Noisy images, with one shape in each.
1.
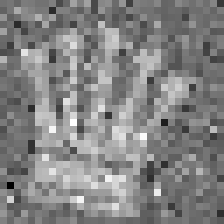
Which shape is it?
chess queen
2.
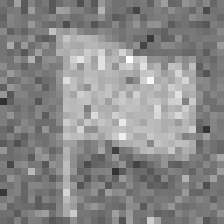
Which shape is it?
flag
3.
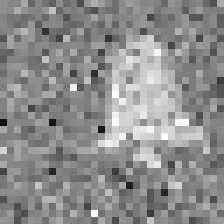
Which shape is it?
bell
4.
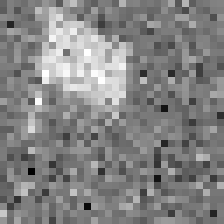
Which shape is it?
flag
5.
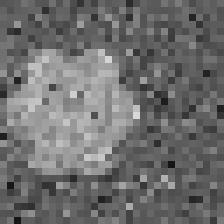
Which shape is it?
flower
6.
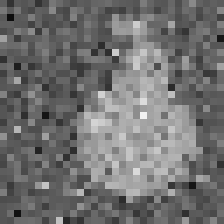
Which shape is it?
pear
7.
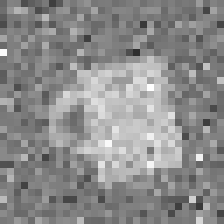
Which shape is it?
cup
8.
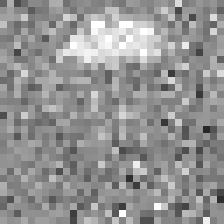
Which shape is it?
umbrella
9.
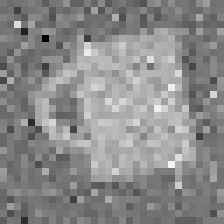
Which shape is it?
cup
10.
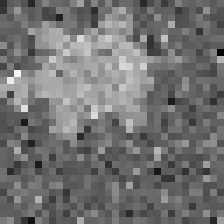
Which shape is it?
turtle
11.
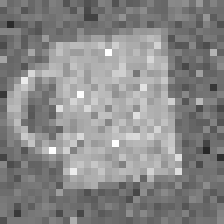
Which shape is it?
cup
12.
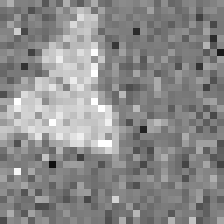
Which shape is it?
chess pawn
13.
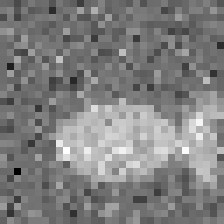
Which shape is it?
fish
